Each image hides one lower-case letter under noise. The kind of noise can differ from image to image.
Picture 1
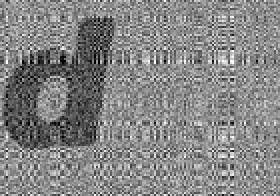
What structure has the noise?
low rank plus noise
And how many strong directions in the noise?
one
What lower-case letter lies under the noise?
d
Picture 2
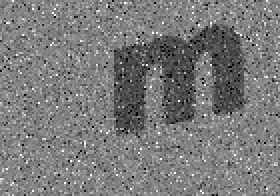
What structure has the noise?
heavy tails
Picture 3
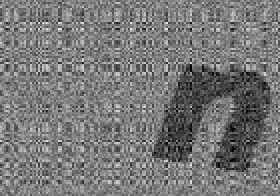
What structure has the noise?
low rank plus noise
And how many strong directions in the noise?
one
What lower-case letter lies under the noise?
n
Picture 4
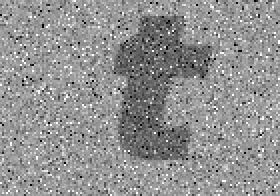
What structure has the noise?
heavy tails
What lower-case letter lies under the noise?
t
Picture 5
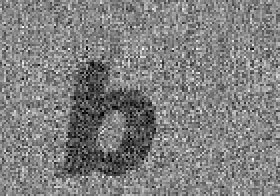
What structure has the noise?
low rank plus noise
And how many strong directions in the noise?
five to eight
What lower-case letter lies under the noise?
b
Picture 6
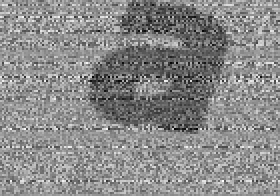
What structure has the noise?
rows of uneven size
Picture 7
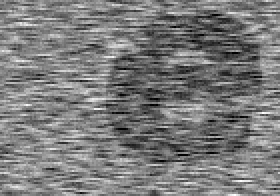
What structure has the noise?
streaked along the rows
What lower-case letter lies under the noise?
e
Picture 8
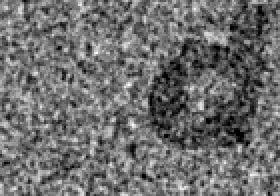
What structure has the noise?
blotchy
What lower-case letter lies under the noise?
d
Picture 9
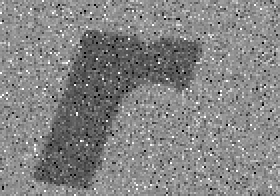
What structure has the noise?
heavy tails
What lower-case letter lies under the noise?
r
